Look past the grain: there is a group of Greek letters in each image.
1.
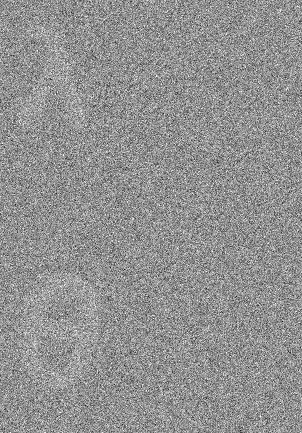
top left: light lambda; bottom left: light theta
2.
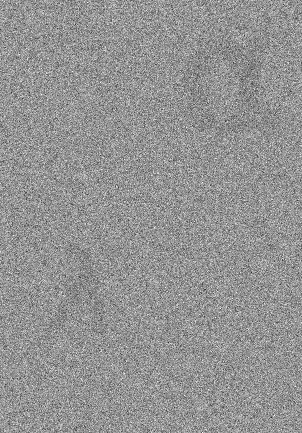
top right: dark alpha; bottom left: dark lambda
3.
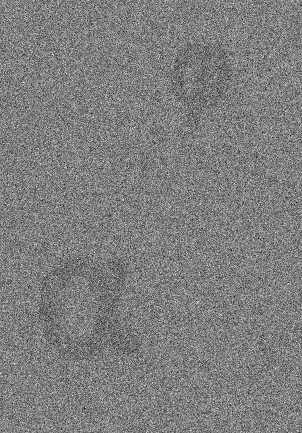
top right: dark phi; bottom left: dark alpha
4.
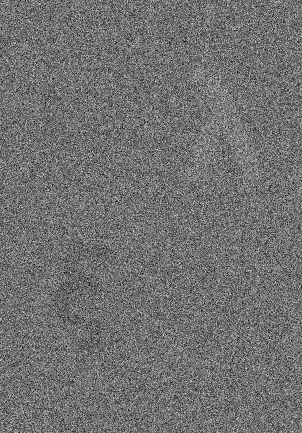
top right: light lambda; bottom left: dark xi
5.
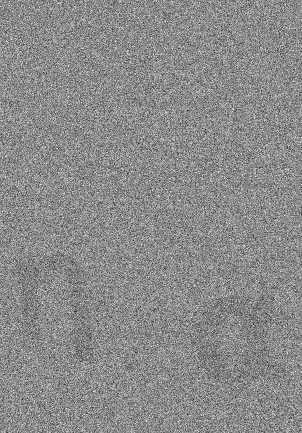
bottom left: dark eta; bottom right: dark alpha
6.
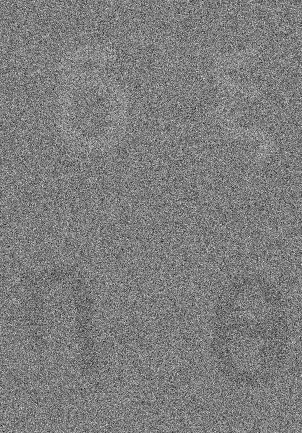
top left: light delta; top right: light xi; bottom left: dark eta; bottom right: dark theta
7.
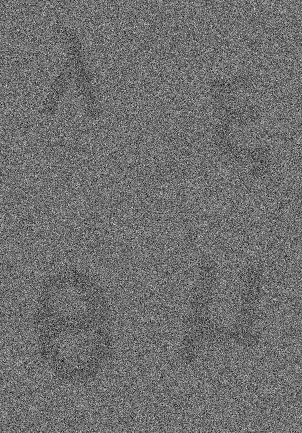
top left: dark lambda; top right: dark xi; bottom left: dark theta; bottom right: dark mu
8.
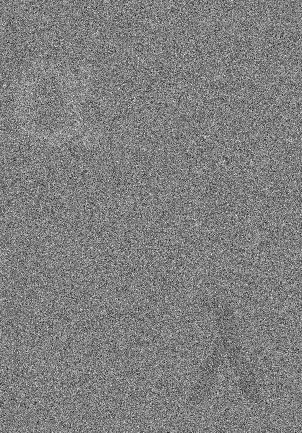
top left: light alpha; bottom right: dark lambda
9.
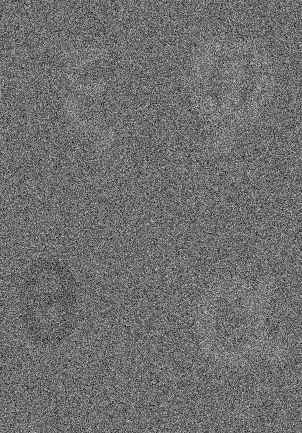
top left: light xi; top right: light phi; bottom left: dark theta; bottom right: light alpha
